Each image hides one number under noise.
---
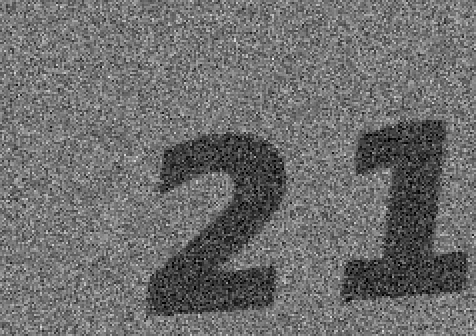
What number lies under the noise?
21
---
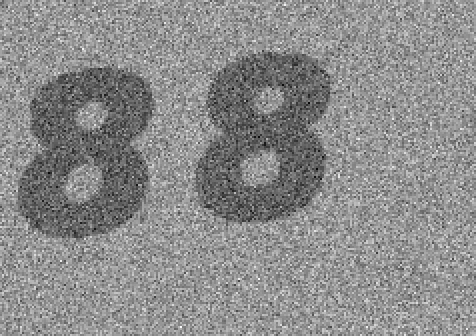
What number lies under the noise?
88
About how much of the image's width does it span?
two thirds
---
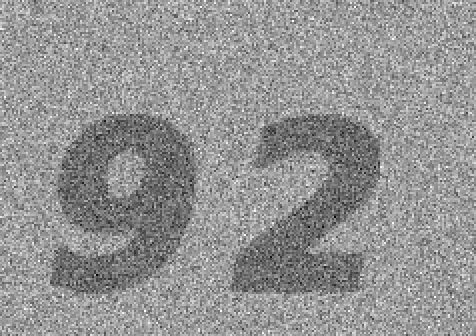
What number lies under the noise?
92
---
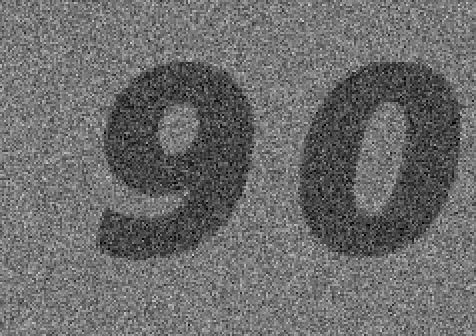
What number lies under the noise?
90
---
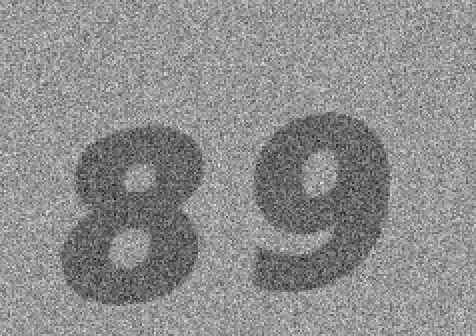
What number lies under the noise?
89
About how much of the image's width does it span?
two thirds
